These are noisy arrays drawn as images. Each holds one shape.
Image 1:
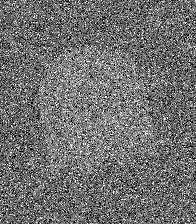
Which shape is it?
ghost
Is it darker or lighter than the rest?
lighter
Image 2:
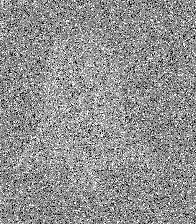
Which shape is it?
bell
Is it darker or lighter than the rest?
lighter
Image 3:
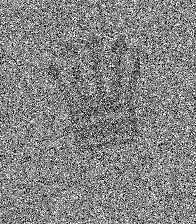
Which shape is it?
chess queen
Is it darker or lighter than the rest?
darker
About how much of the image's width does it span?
half
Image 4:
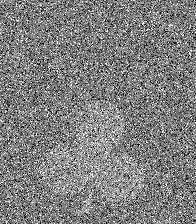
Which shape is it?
club
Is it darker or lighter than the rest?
lighter
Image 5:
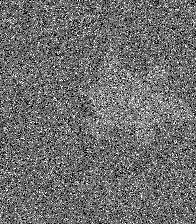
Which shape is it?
turtle
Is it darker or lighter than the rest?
lighter
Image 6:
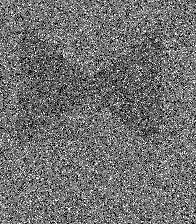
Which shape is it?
bow tie
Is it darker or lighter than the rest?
darker
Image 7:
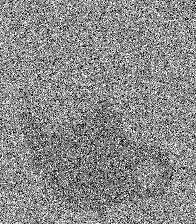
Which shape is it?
teapot
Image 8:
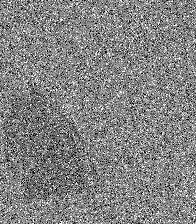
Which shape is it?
chess knight
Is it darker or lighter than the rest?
darker
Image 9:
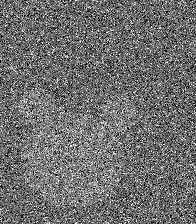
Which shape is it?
bear's head
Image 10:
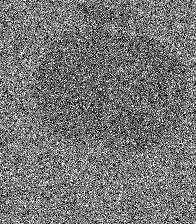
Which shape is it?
apple
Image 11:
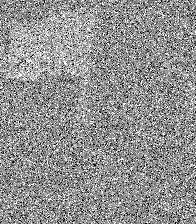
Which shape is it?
flag
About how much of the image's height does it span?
half
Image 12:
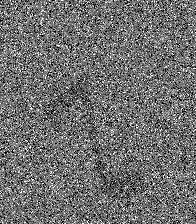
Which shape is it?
musical note
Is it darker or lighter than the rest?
darker
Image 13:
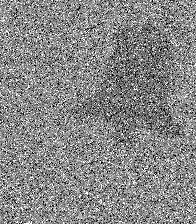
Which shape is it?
bell
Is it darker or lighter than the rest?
darker
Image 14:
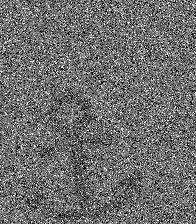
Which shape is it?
anchor
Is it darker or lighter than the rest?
darker
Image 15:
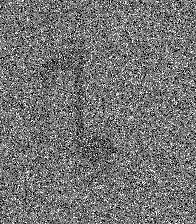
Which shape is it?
musical note
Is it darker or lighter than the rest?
darker
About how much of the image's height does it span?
half
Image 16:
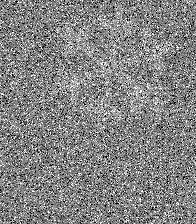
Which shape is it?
snowflake
